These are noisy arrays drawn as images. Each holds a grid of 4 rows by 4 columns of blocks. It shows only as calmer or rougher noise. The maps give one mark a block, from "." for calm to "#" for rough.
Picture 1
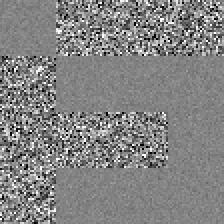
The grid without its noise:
. # # #
# . . .
# # # .
# . . .
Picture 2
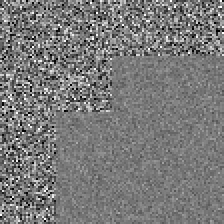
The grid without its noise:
# # # #
# # . .
# . . .
# . . .
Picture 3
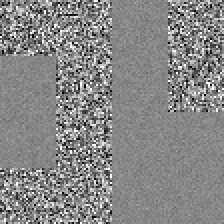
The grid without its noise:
# # . #
. # . #
. # . .
# # . .
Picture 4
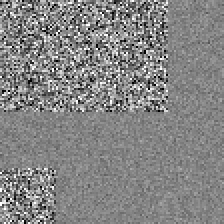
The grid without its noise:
# # # .
# # # .
. . . .
# . . .
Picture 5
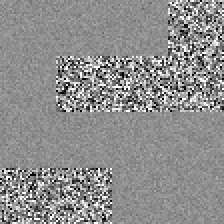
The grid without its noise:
. . . #
. # # #
. . . .
# # . .
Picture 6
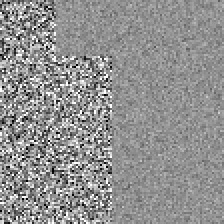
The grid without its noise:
# . . .
# # . .
# # . .
# # . .
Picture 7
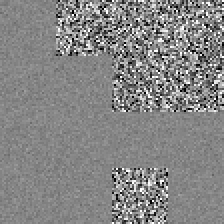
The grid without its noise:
. # # #
. . # #
. . . .
. . # .
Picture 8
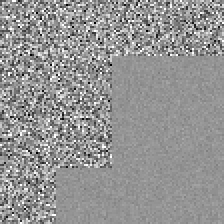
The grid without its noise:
# # # #
# # . .
# # . .
# . . .
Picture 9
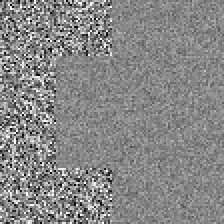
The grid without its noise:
# # . .
# . . .
# . . .
# # . .
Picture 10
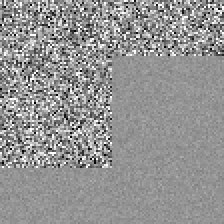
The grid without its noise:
# # # #
# # . .
# # . .
. . . .
